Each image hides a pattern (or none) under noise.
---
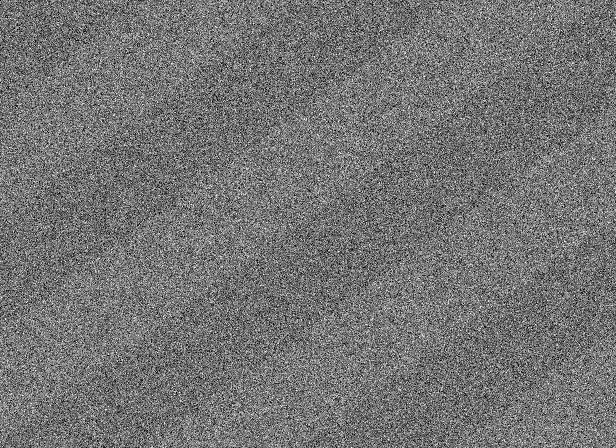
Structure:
diagonal stripes
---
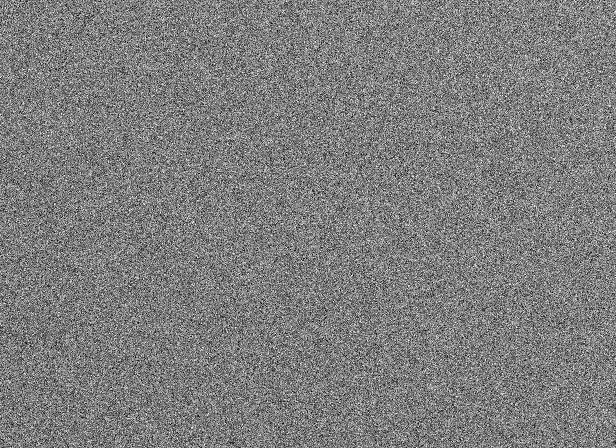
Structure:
a smooth slope
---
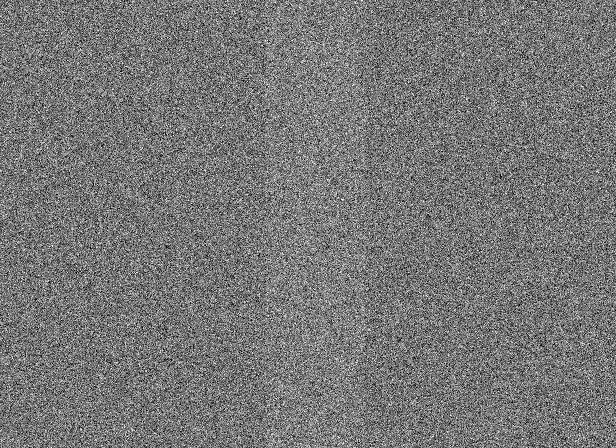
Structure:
one vertical stripe
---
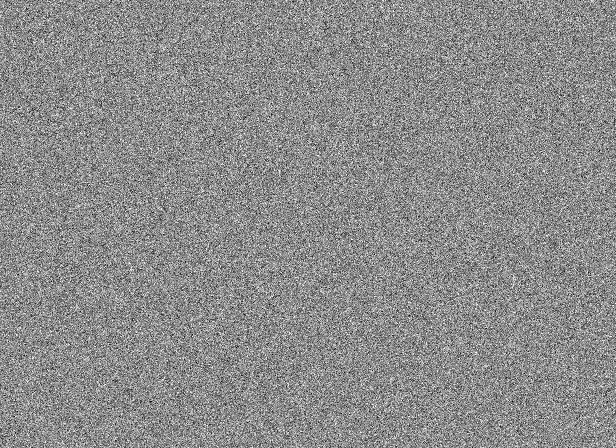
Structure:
only noise
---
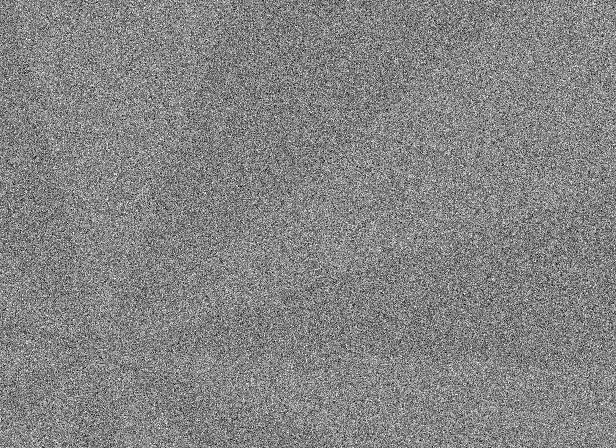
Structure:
spokes from one point
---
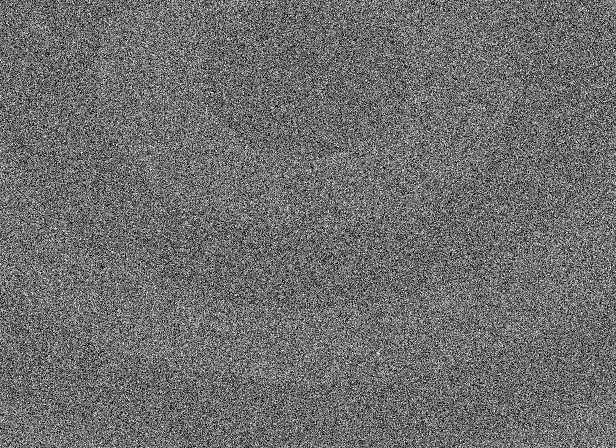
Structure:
rings round one point
